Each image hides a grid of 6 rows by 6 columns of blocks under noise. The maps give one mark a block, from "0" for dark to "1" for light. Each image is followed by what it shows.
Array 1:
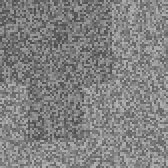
000011
000011
000011
100111
100111
111111
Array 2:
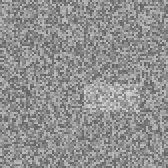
000000
000000
000000
000110
000000
000000
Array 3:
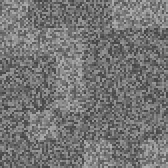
100011
111000
001000
001000
010000
000101
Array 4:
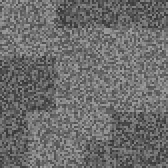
110000
111111
001111
001111
011100
011000
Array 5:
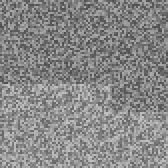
000000
000000
000000
111100
111111
111111
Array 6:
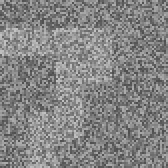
000000
111100
001100
001000
011000
010000
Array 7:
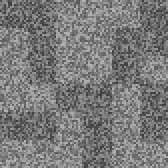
001110
101100
101101
110010
001010
111011
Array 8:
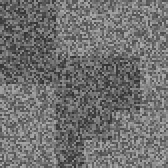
001111
001111
000001
110001
110011
110111
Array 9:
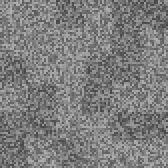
110100
111101
011001
101011
001100
010111
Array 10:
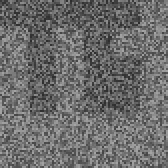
000001
101011
101001
101001
111111
111111
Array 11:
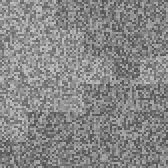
110000
111000
111101
111000
100000
000000
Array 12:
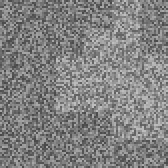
000010
000110
001111
001111
000011
000000
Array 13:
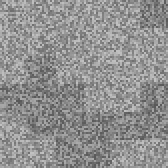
111110
111111
101111
000110
100000
110011
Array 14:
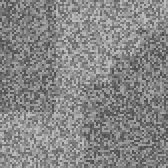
001111
001110
001100
001000
111000
111000
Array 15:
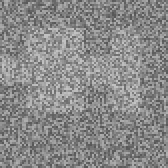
000000
011010
111110
011010
000000
000000
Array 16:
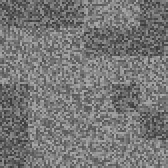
000110
111000
111111
011101
011110
011111
